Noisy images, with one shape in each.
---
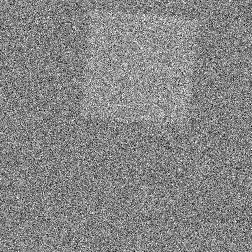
square
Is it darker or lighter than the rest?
lighter
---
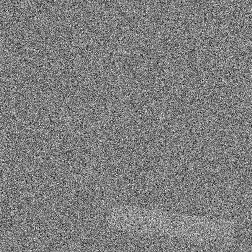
bar
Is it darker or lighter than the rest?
lighter
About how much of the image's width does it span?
half
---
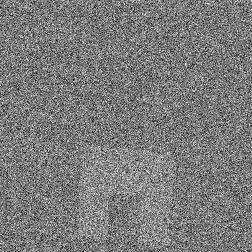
square with a notch
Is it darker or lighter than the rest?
lighter
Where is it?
bottom middle
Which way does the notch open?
down
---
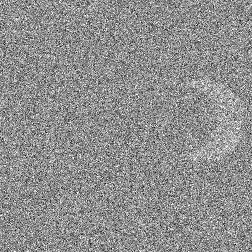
crescent
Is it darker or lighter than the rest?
lighter
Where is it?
middle right
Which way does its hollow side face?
left
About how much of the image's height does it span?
a third
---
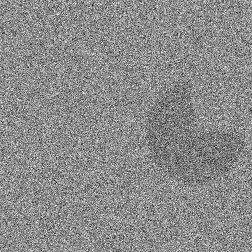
disc with a wedge cut out
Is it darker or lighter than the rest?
darker
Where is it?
middle right
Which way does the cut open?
up and right
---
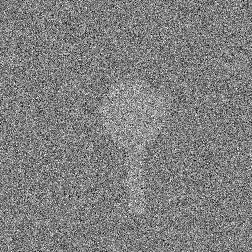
lollipop
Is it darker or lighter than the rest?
lighter
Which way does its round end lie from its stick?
up
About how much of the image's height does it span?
half
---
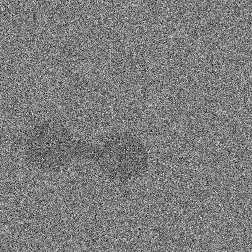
dumbbell
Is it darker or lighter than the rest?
darker
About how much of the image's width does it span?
half
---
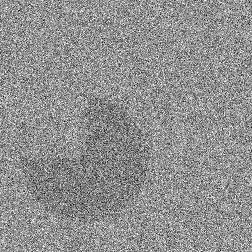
disc with a wedge cut out
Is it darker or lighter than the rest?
darker
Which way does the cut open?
up and left
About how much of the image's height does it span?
half
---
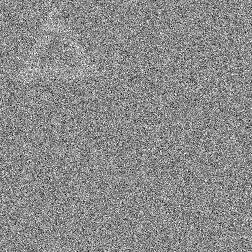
triangle frame
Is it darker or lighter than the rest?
lighter
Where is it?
top left
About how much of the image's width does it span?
a third
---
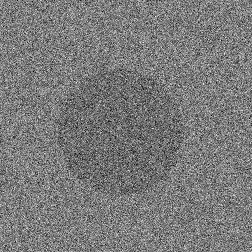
disc
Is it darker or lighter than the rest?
darker
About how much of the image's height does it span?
half
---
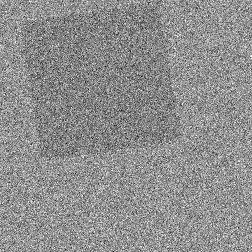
square
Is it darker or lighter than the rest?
darker
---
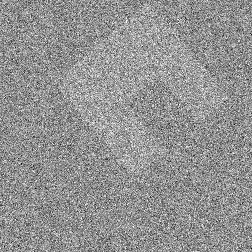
square with a notch
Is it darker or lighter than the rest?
lighter
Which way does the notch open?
down and right
